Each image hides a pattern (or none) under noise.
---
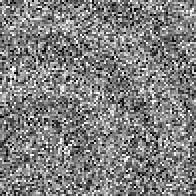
rings round one point
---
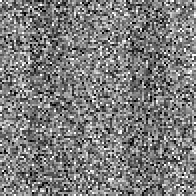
vertical stripes
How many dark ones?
2
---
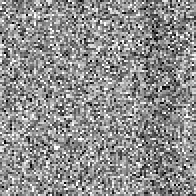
one vertical stripe
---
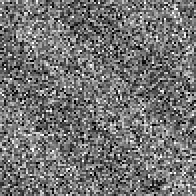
diagonal stripes
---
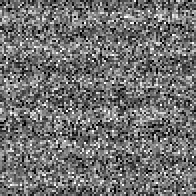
horizontal stripes
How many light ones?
6
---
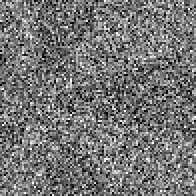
spokes from one point
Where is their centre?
middle left
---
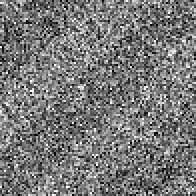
diagonal stripes
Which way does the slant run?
bottom left to top right
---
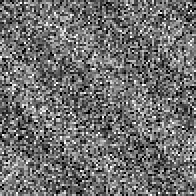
diagonal stripes
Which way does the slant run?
top left to bottom right
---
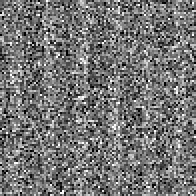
vertical stripes
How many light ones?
6
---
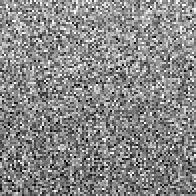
a smooth slope
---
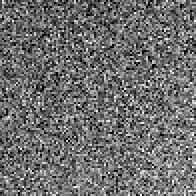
a smooth slope
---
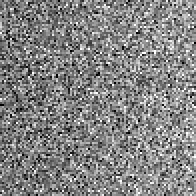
a smooth slope
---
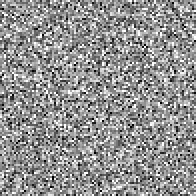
only noise
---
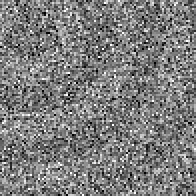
rings round one point
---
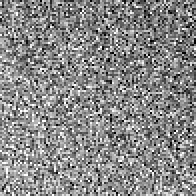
a smooth slope
